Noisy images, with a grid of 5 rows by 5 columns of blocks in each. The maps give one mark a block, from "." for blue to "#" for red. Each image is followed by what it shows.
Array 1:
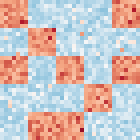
# . . . #
. # . . .
# . # . #
. . . # .
. # # . .
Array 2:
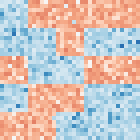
. # # # #
. . # . .
# . . # #
. # # . .
# # . . .
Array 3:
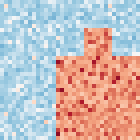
. . . . .
. . . # .
. . # # #
. . # # #
. . # # #
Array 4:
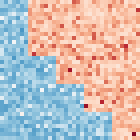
. # # # #
. # # # #
. . # # #
. . . # #
. . . . #
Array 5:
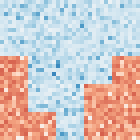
. . . . .
. . . . .
# . . . #
# . . # #
# # . # #
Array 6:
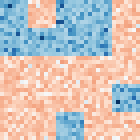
. # . . #
. . . . #
# # # # #
# # # # .
# # . # #
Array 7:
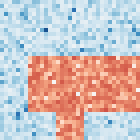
. . . . .
. . . . .
. # # # #
. # # # #
. . # . .
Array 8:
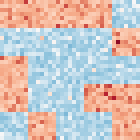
# # # # .
. . . . #
# . . . .
# . . # #
. # . . #
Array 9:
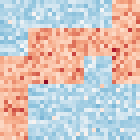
. . . . #
. # # # #
# # # . #
# . . . .
# . . . .
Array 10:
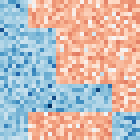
. # # # #
. . # # #
. . # # #
. . . . #
. # # # .
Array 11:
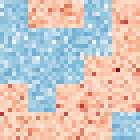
. # # . #
. . . . #
. . . # #
# . # # #
# # # # .
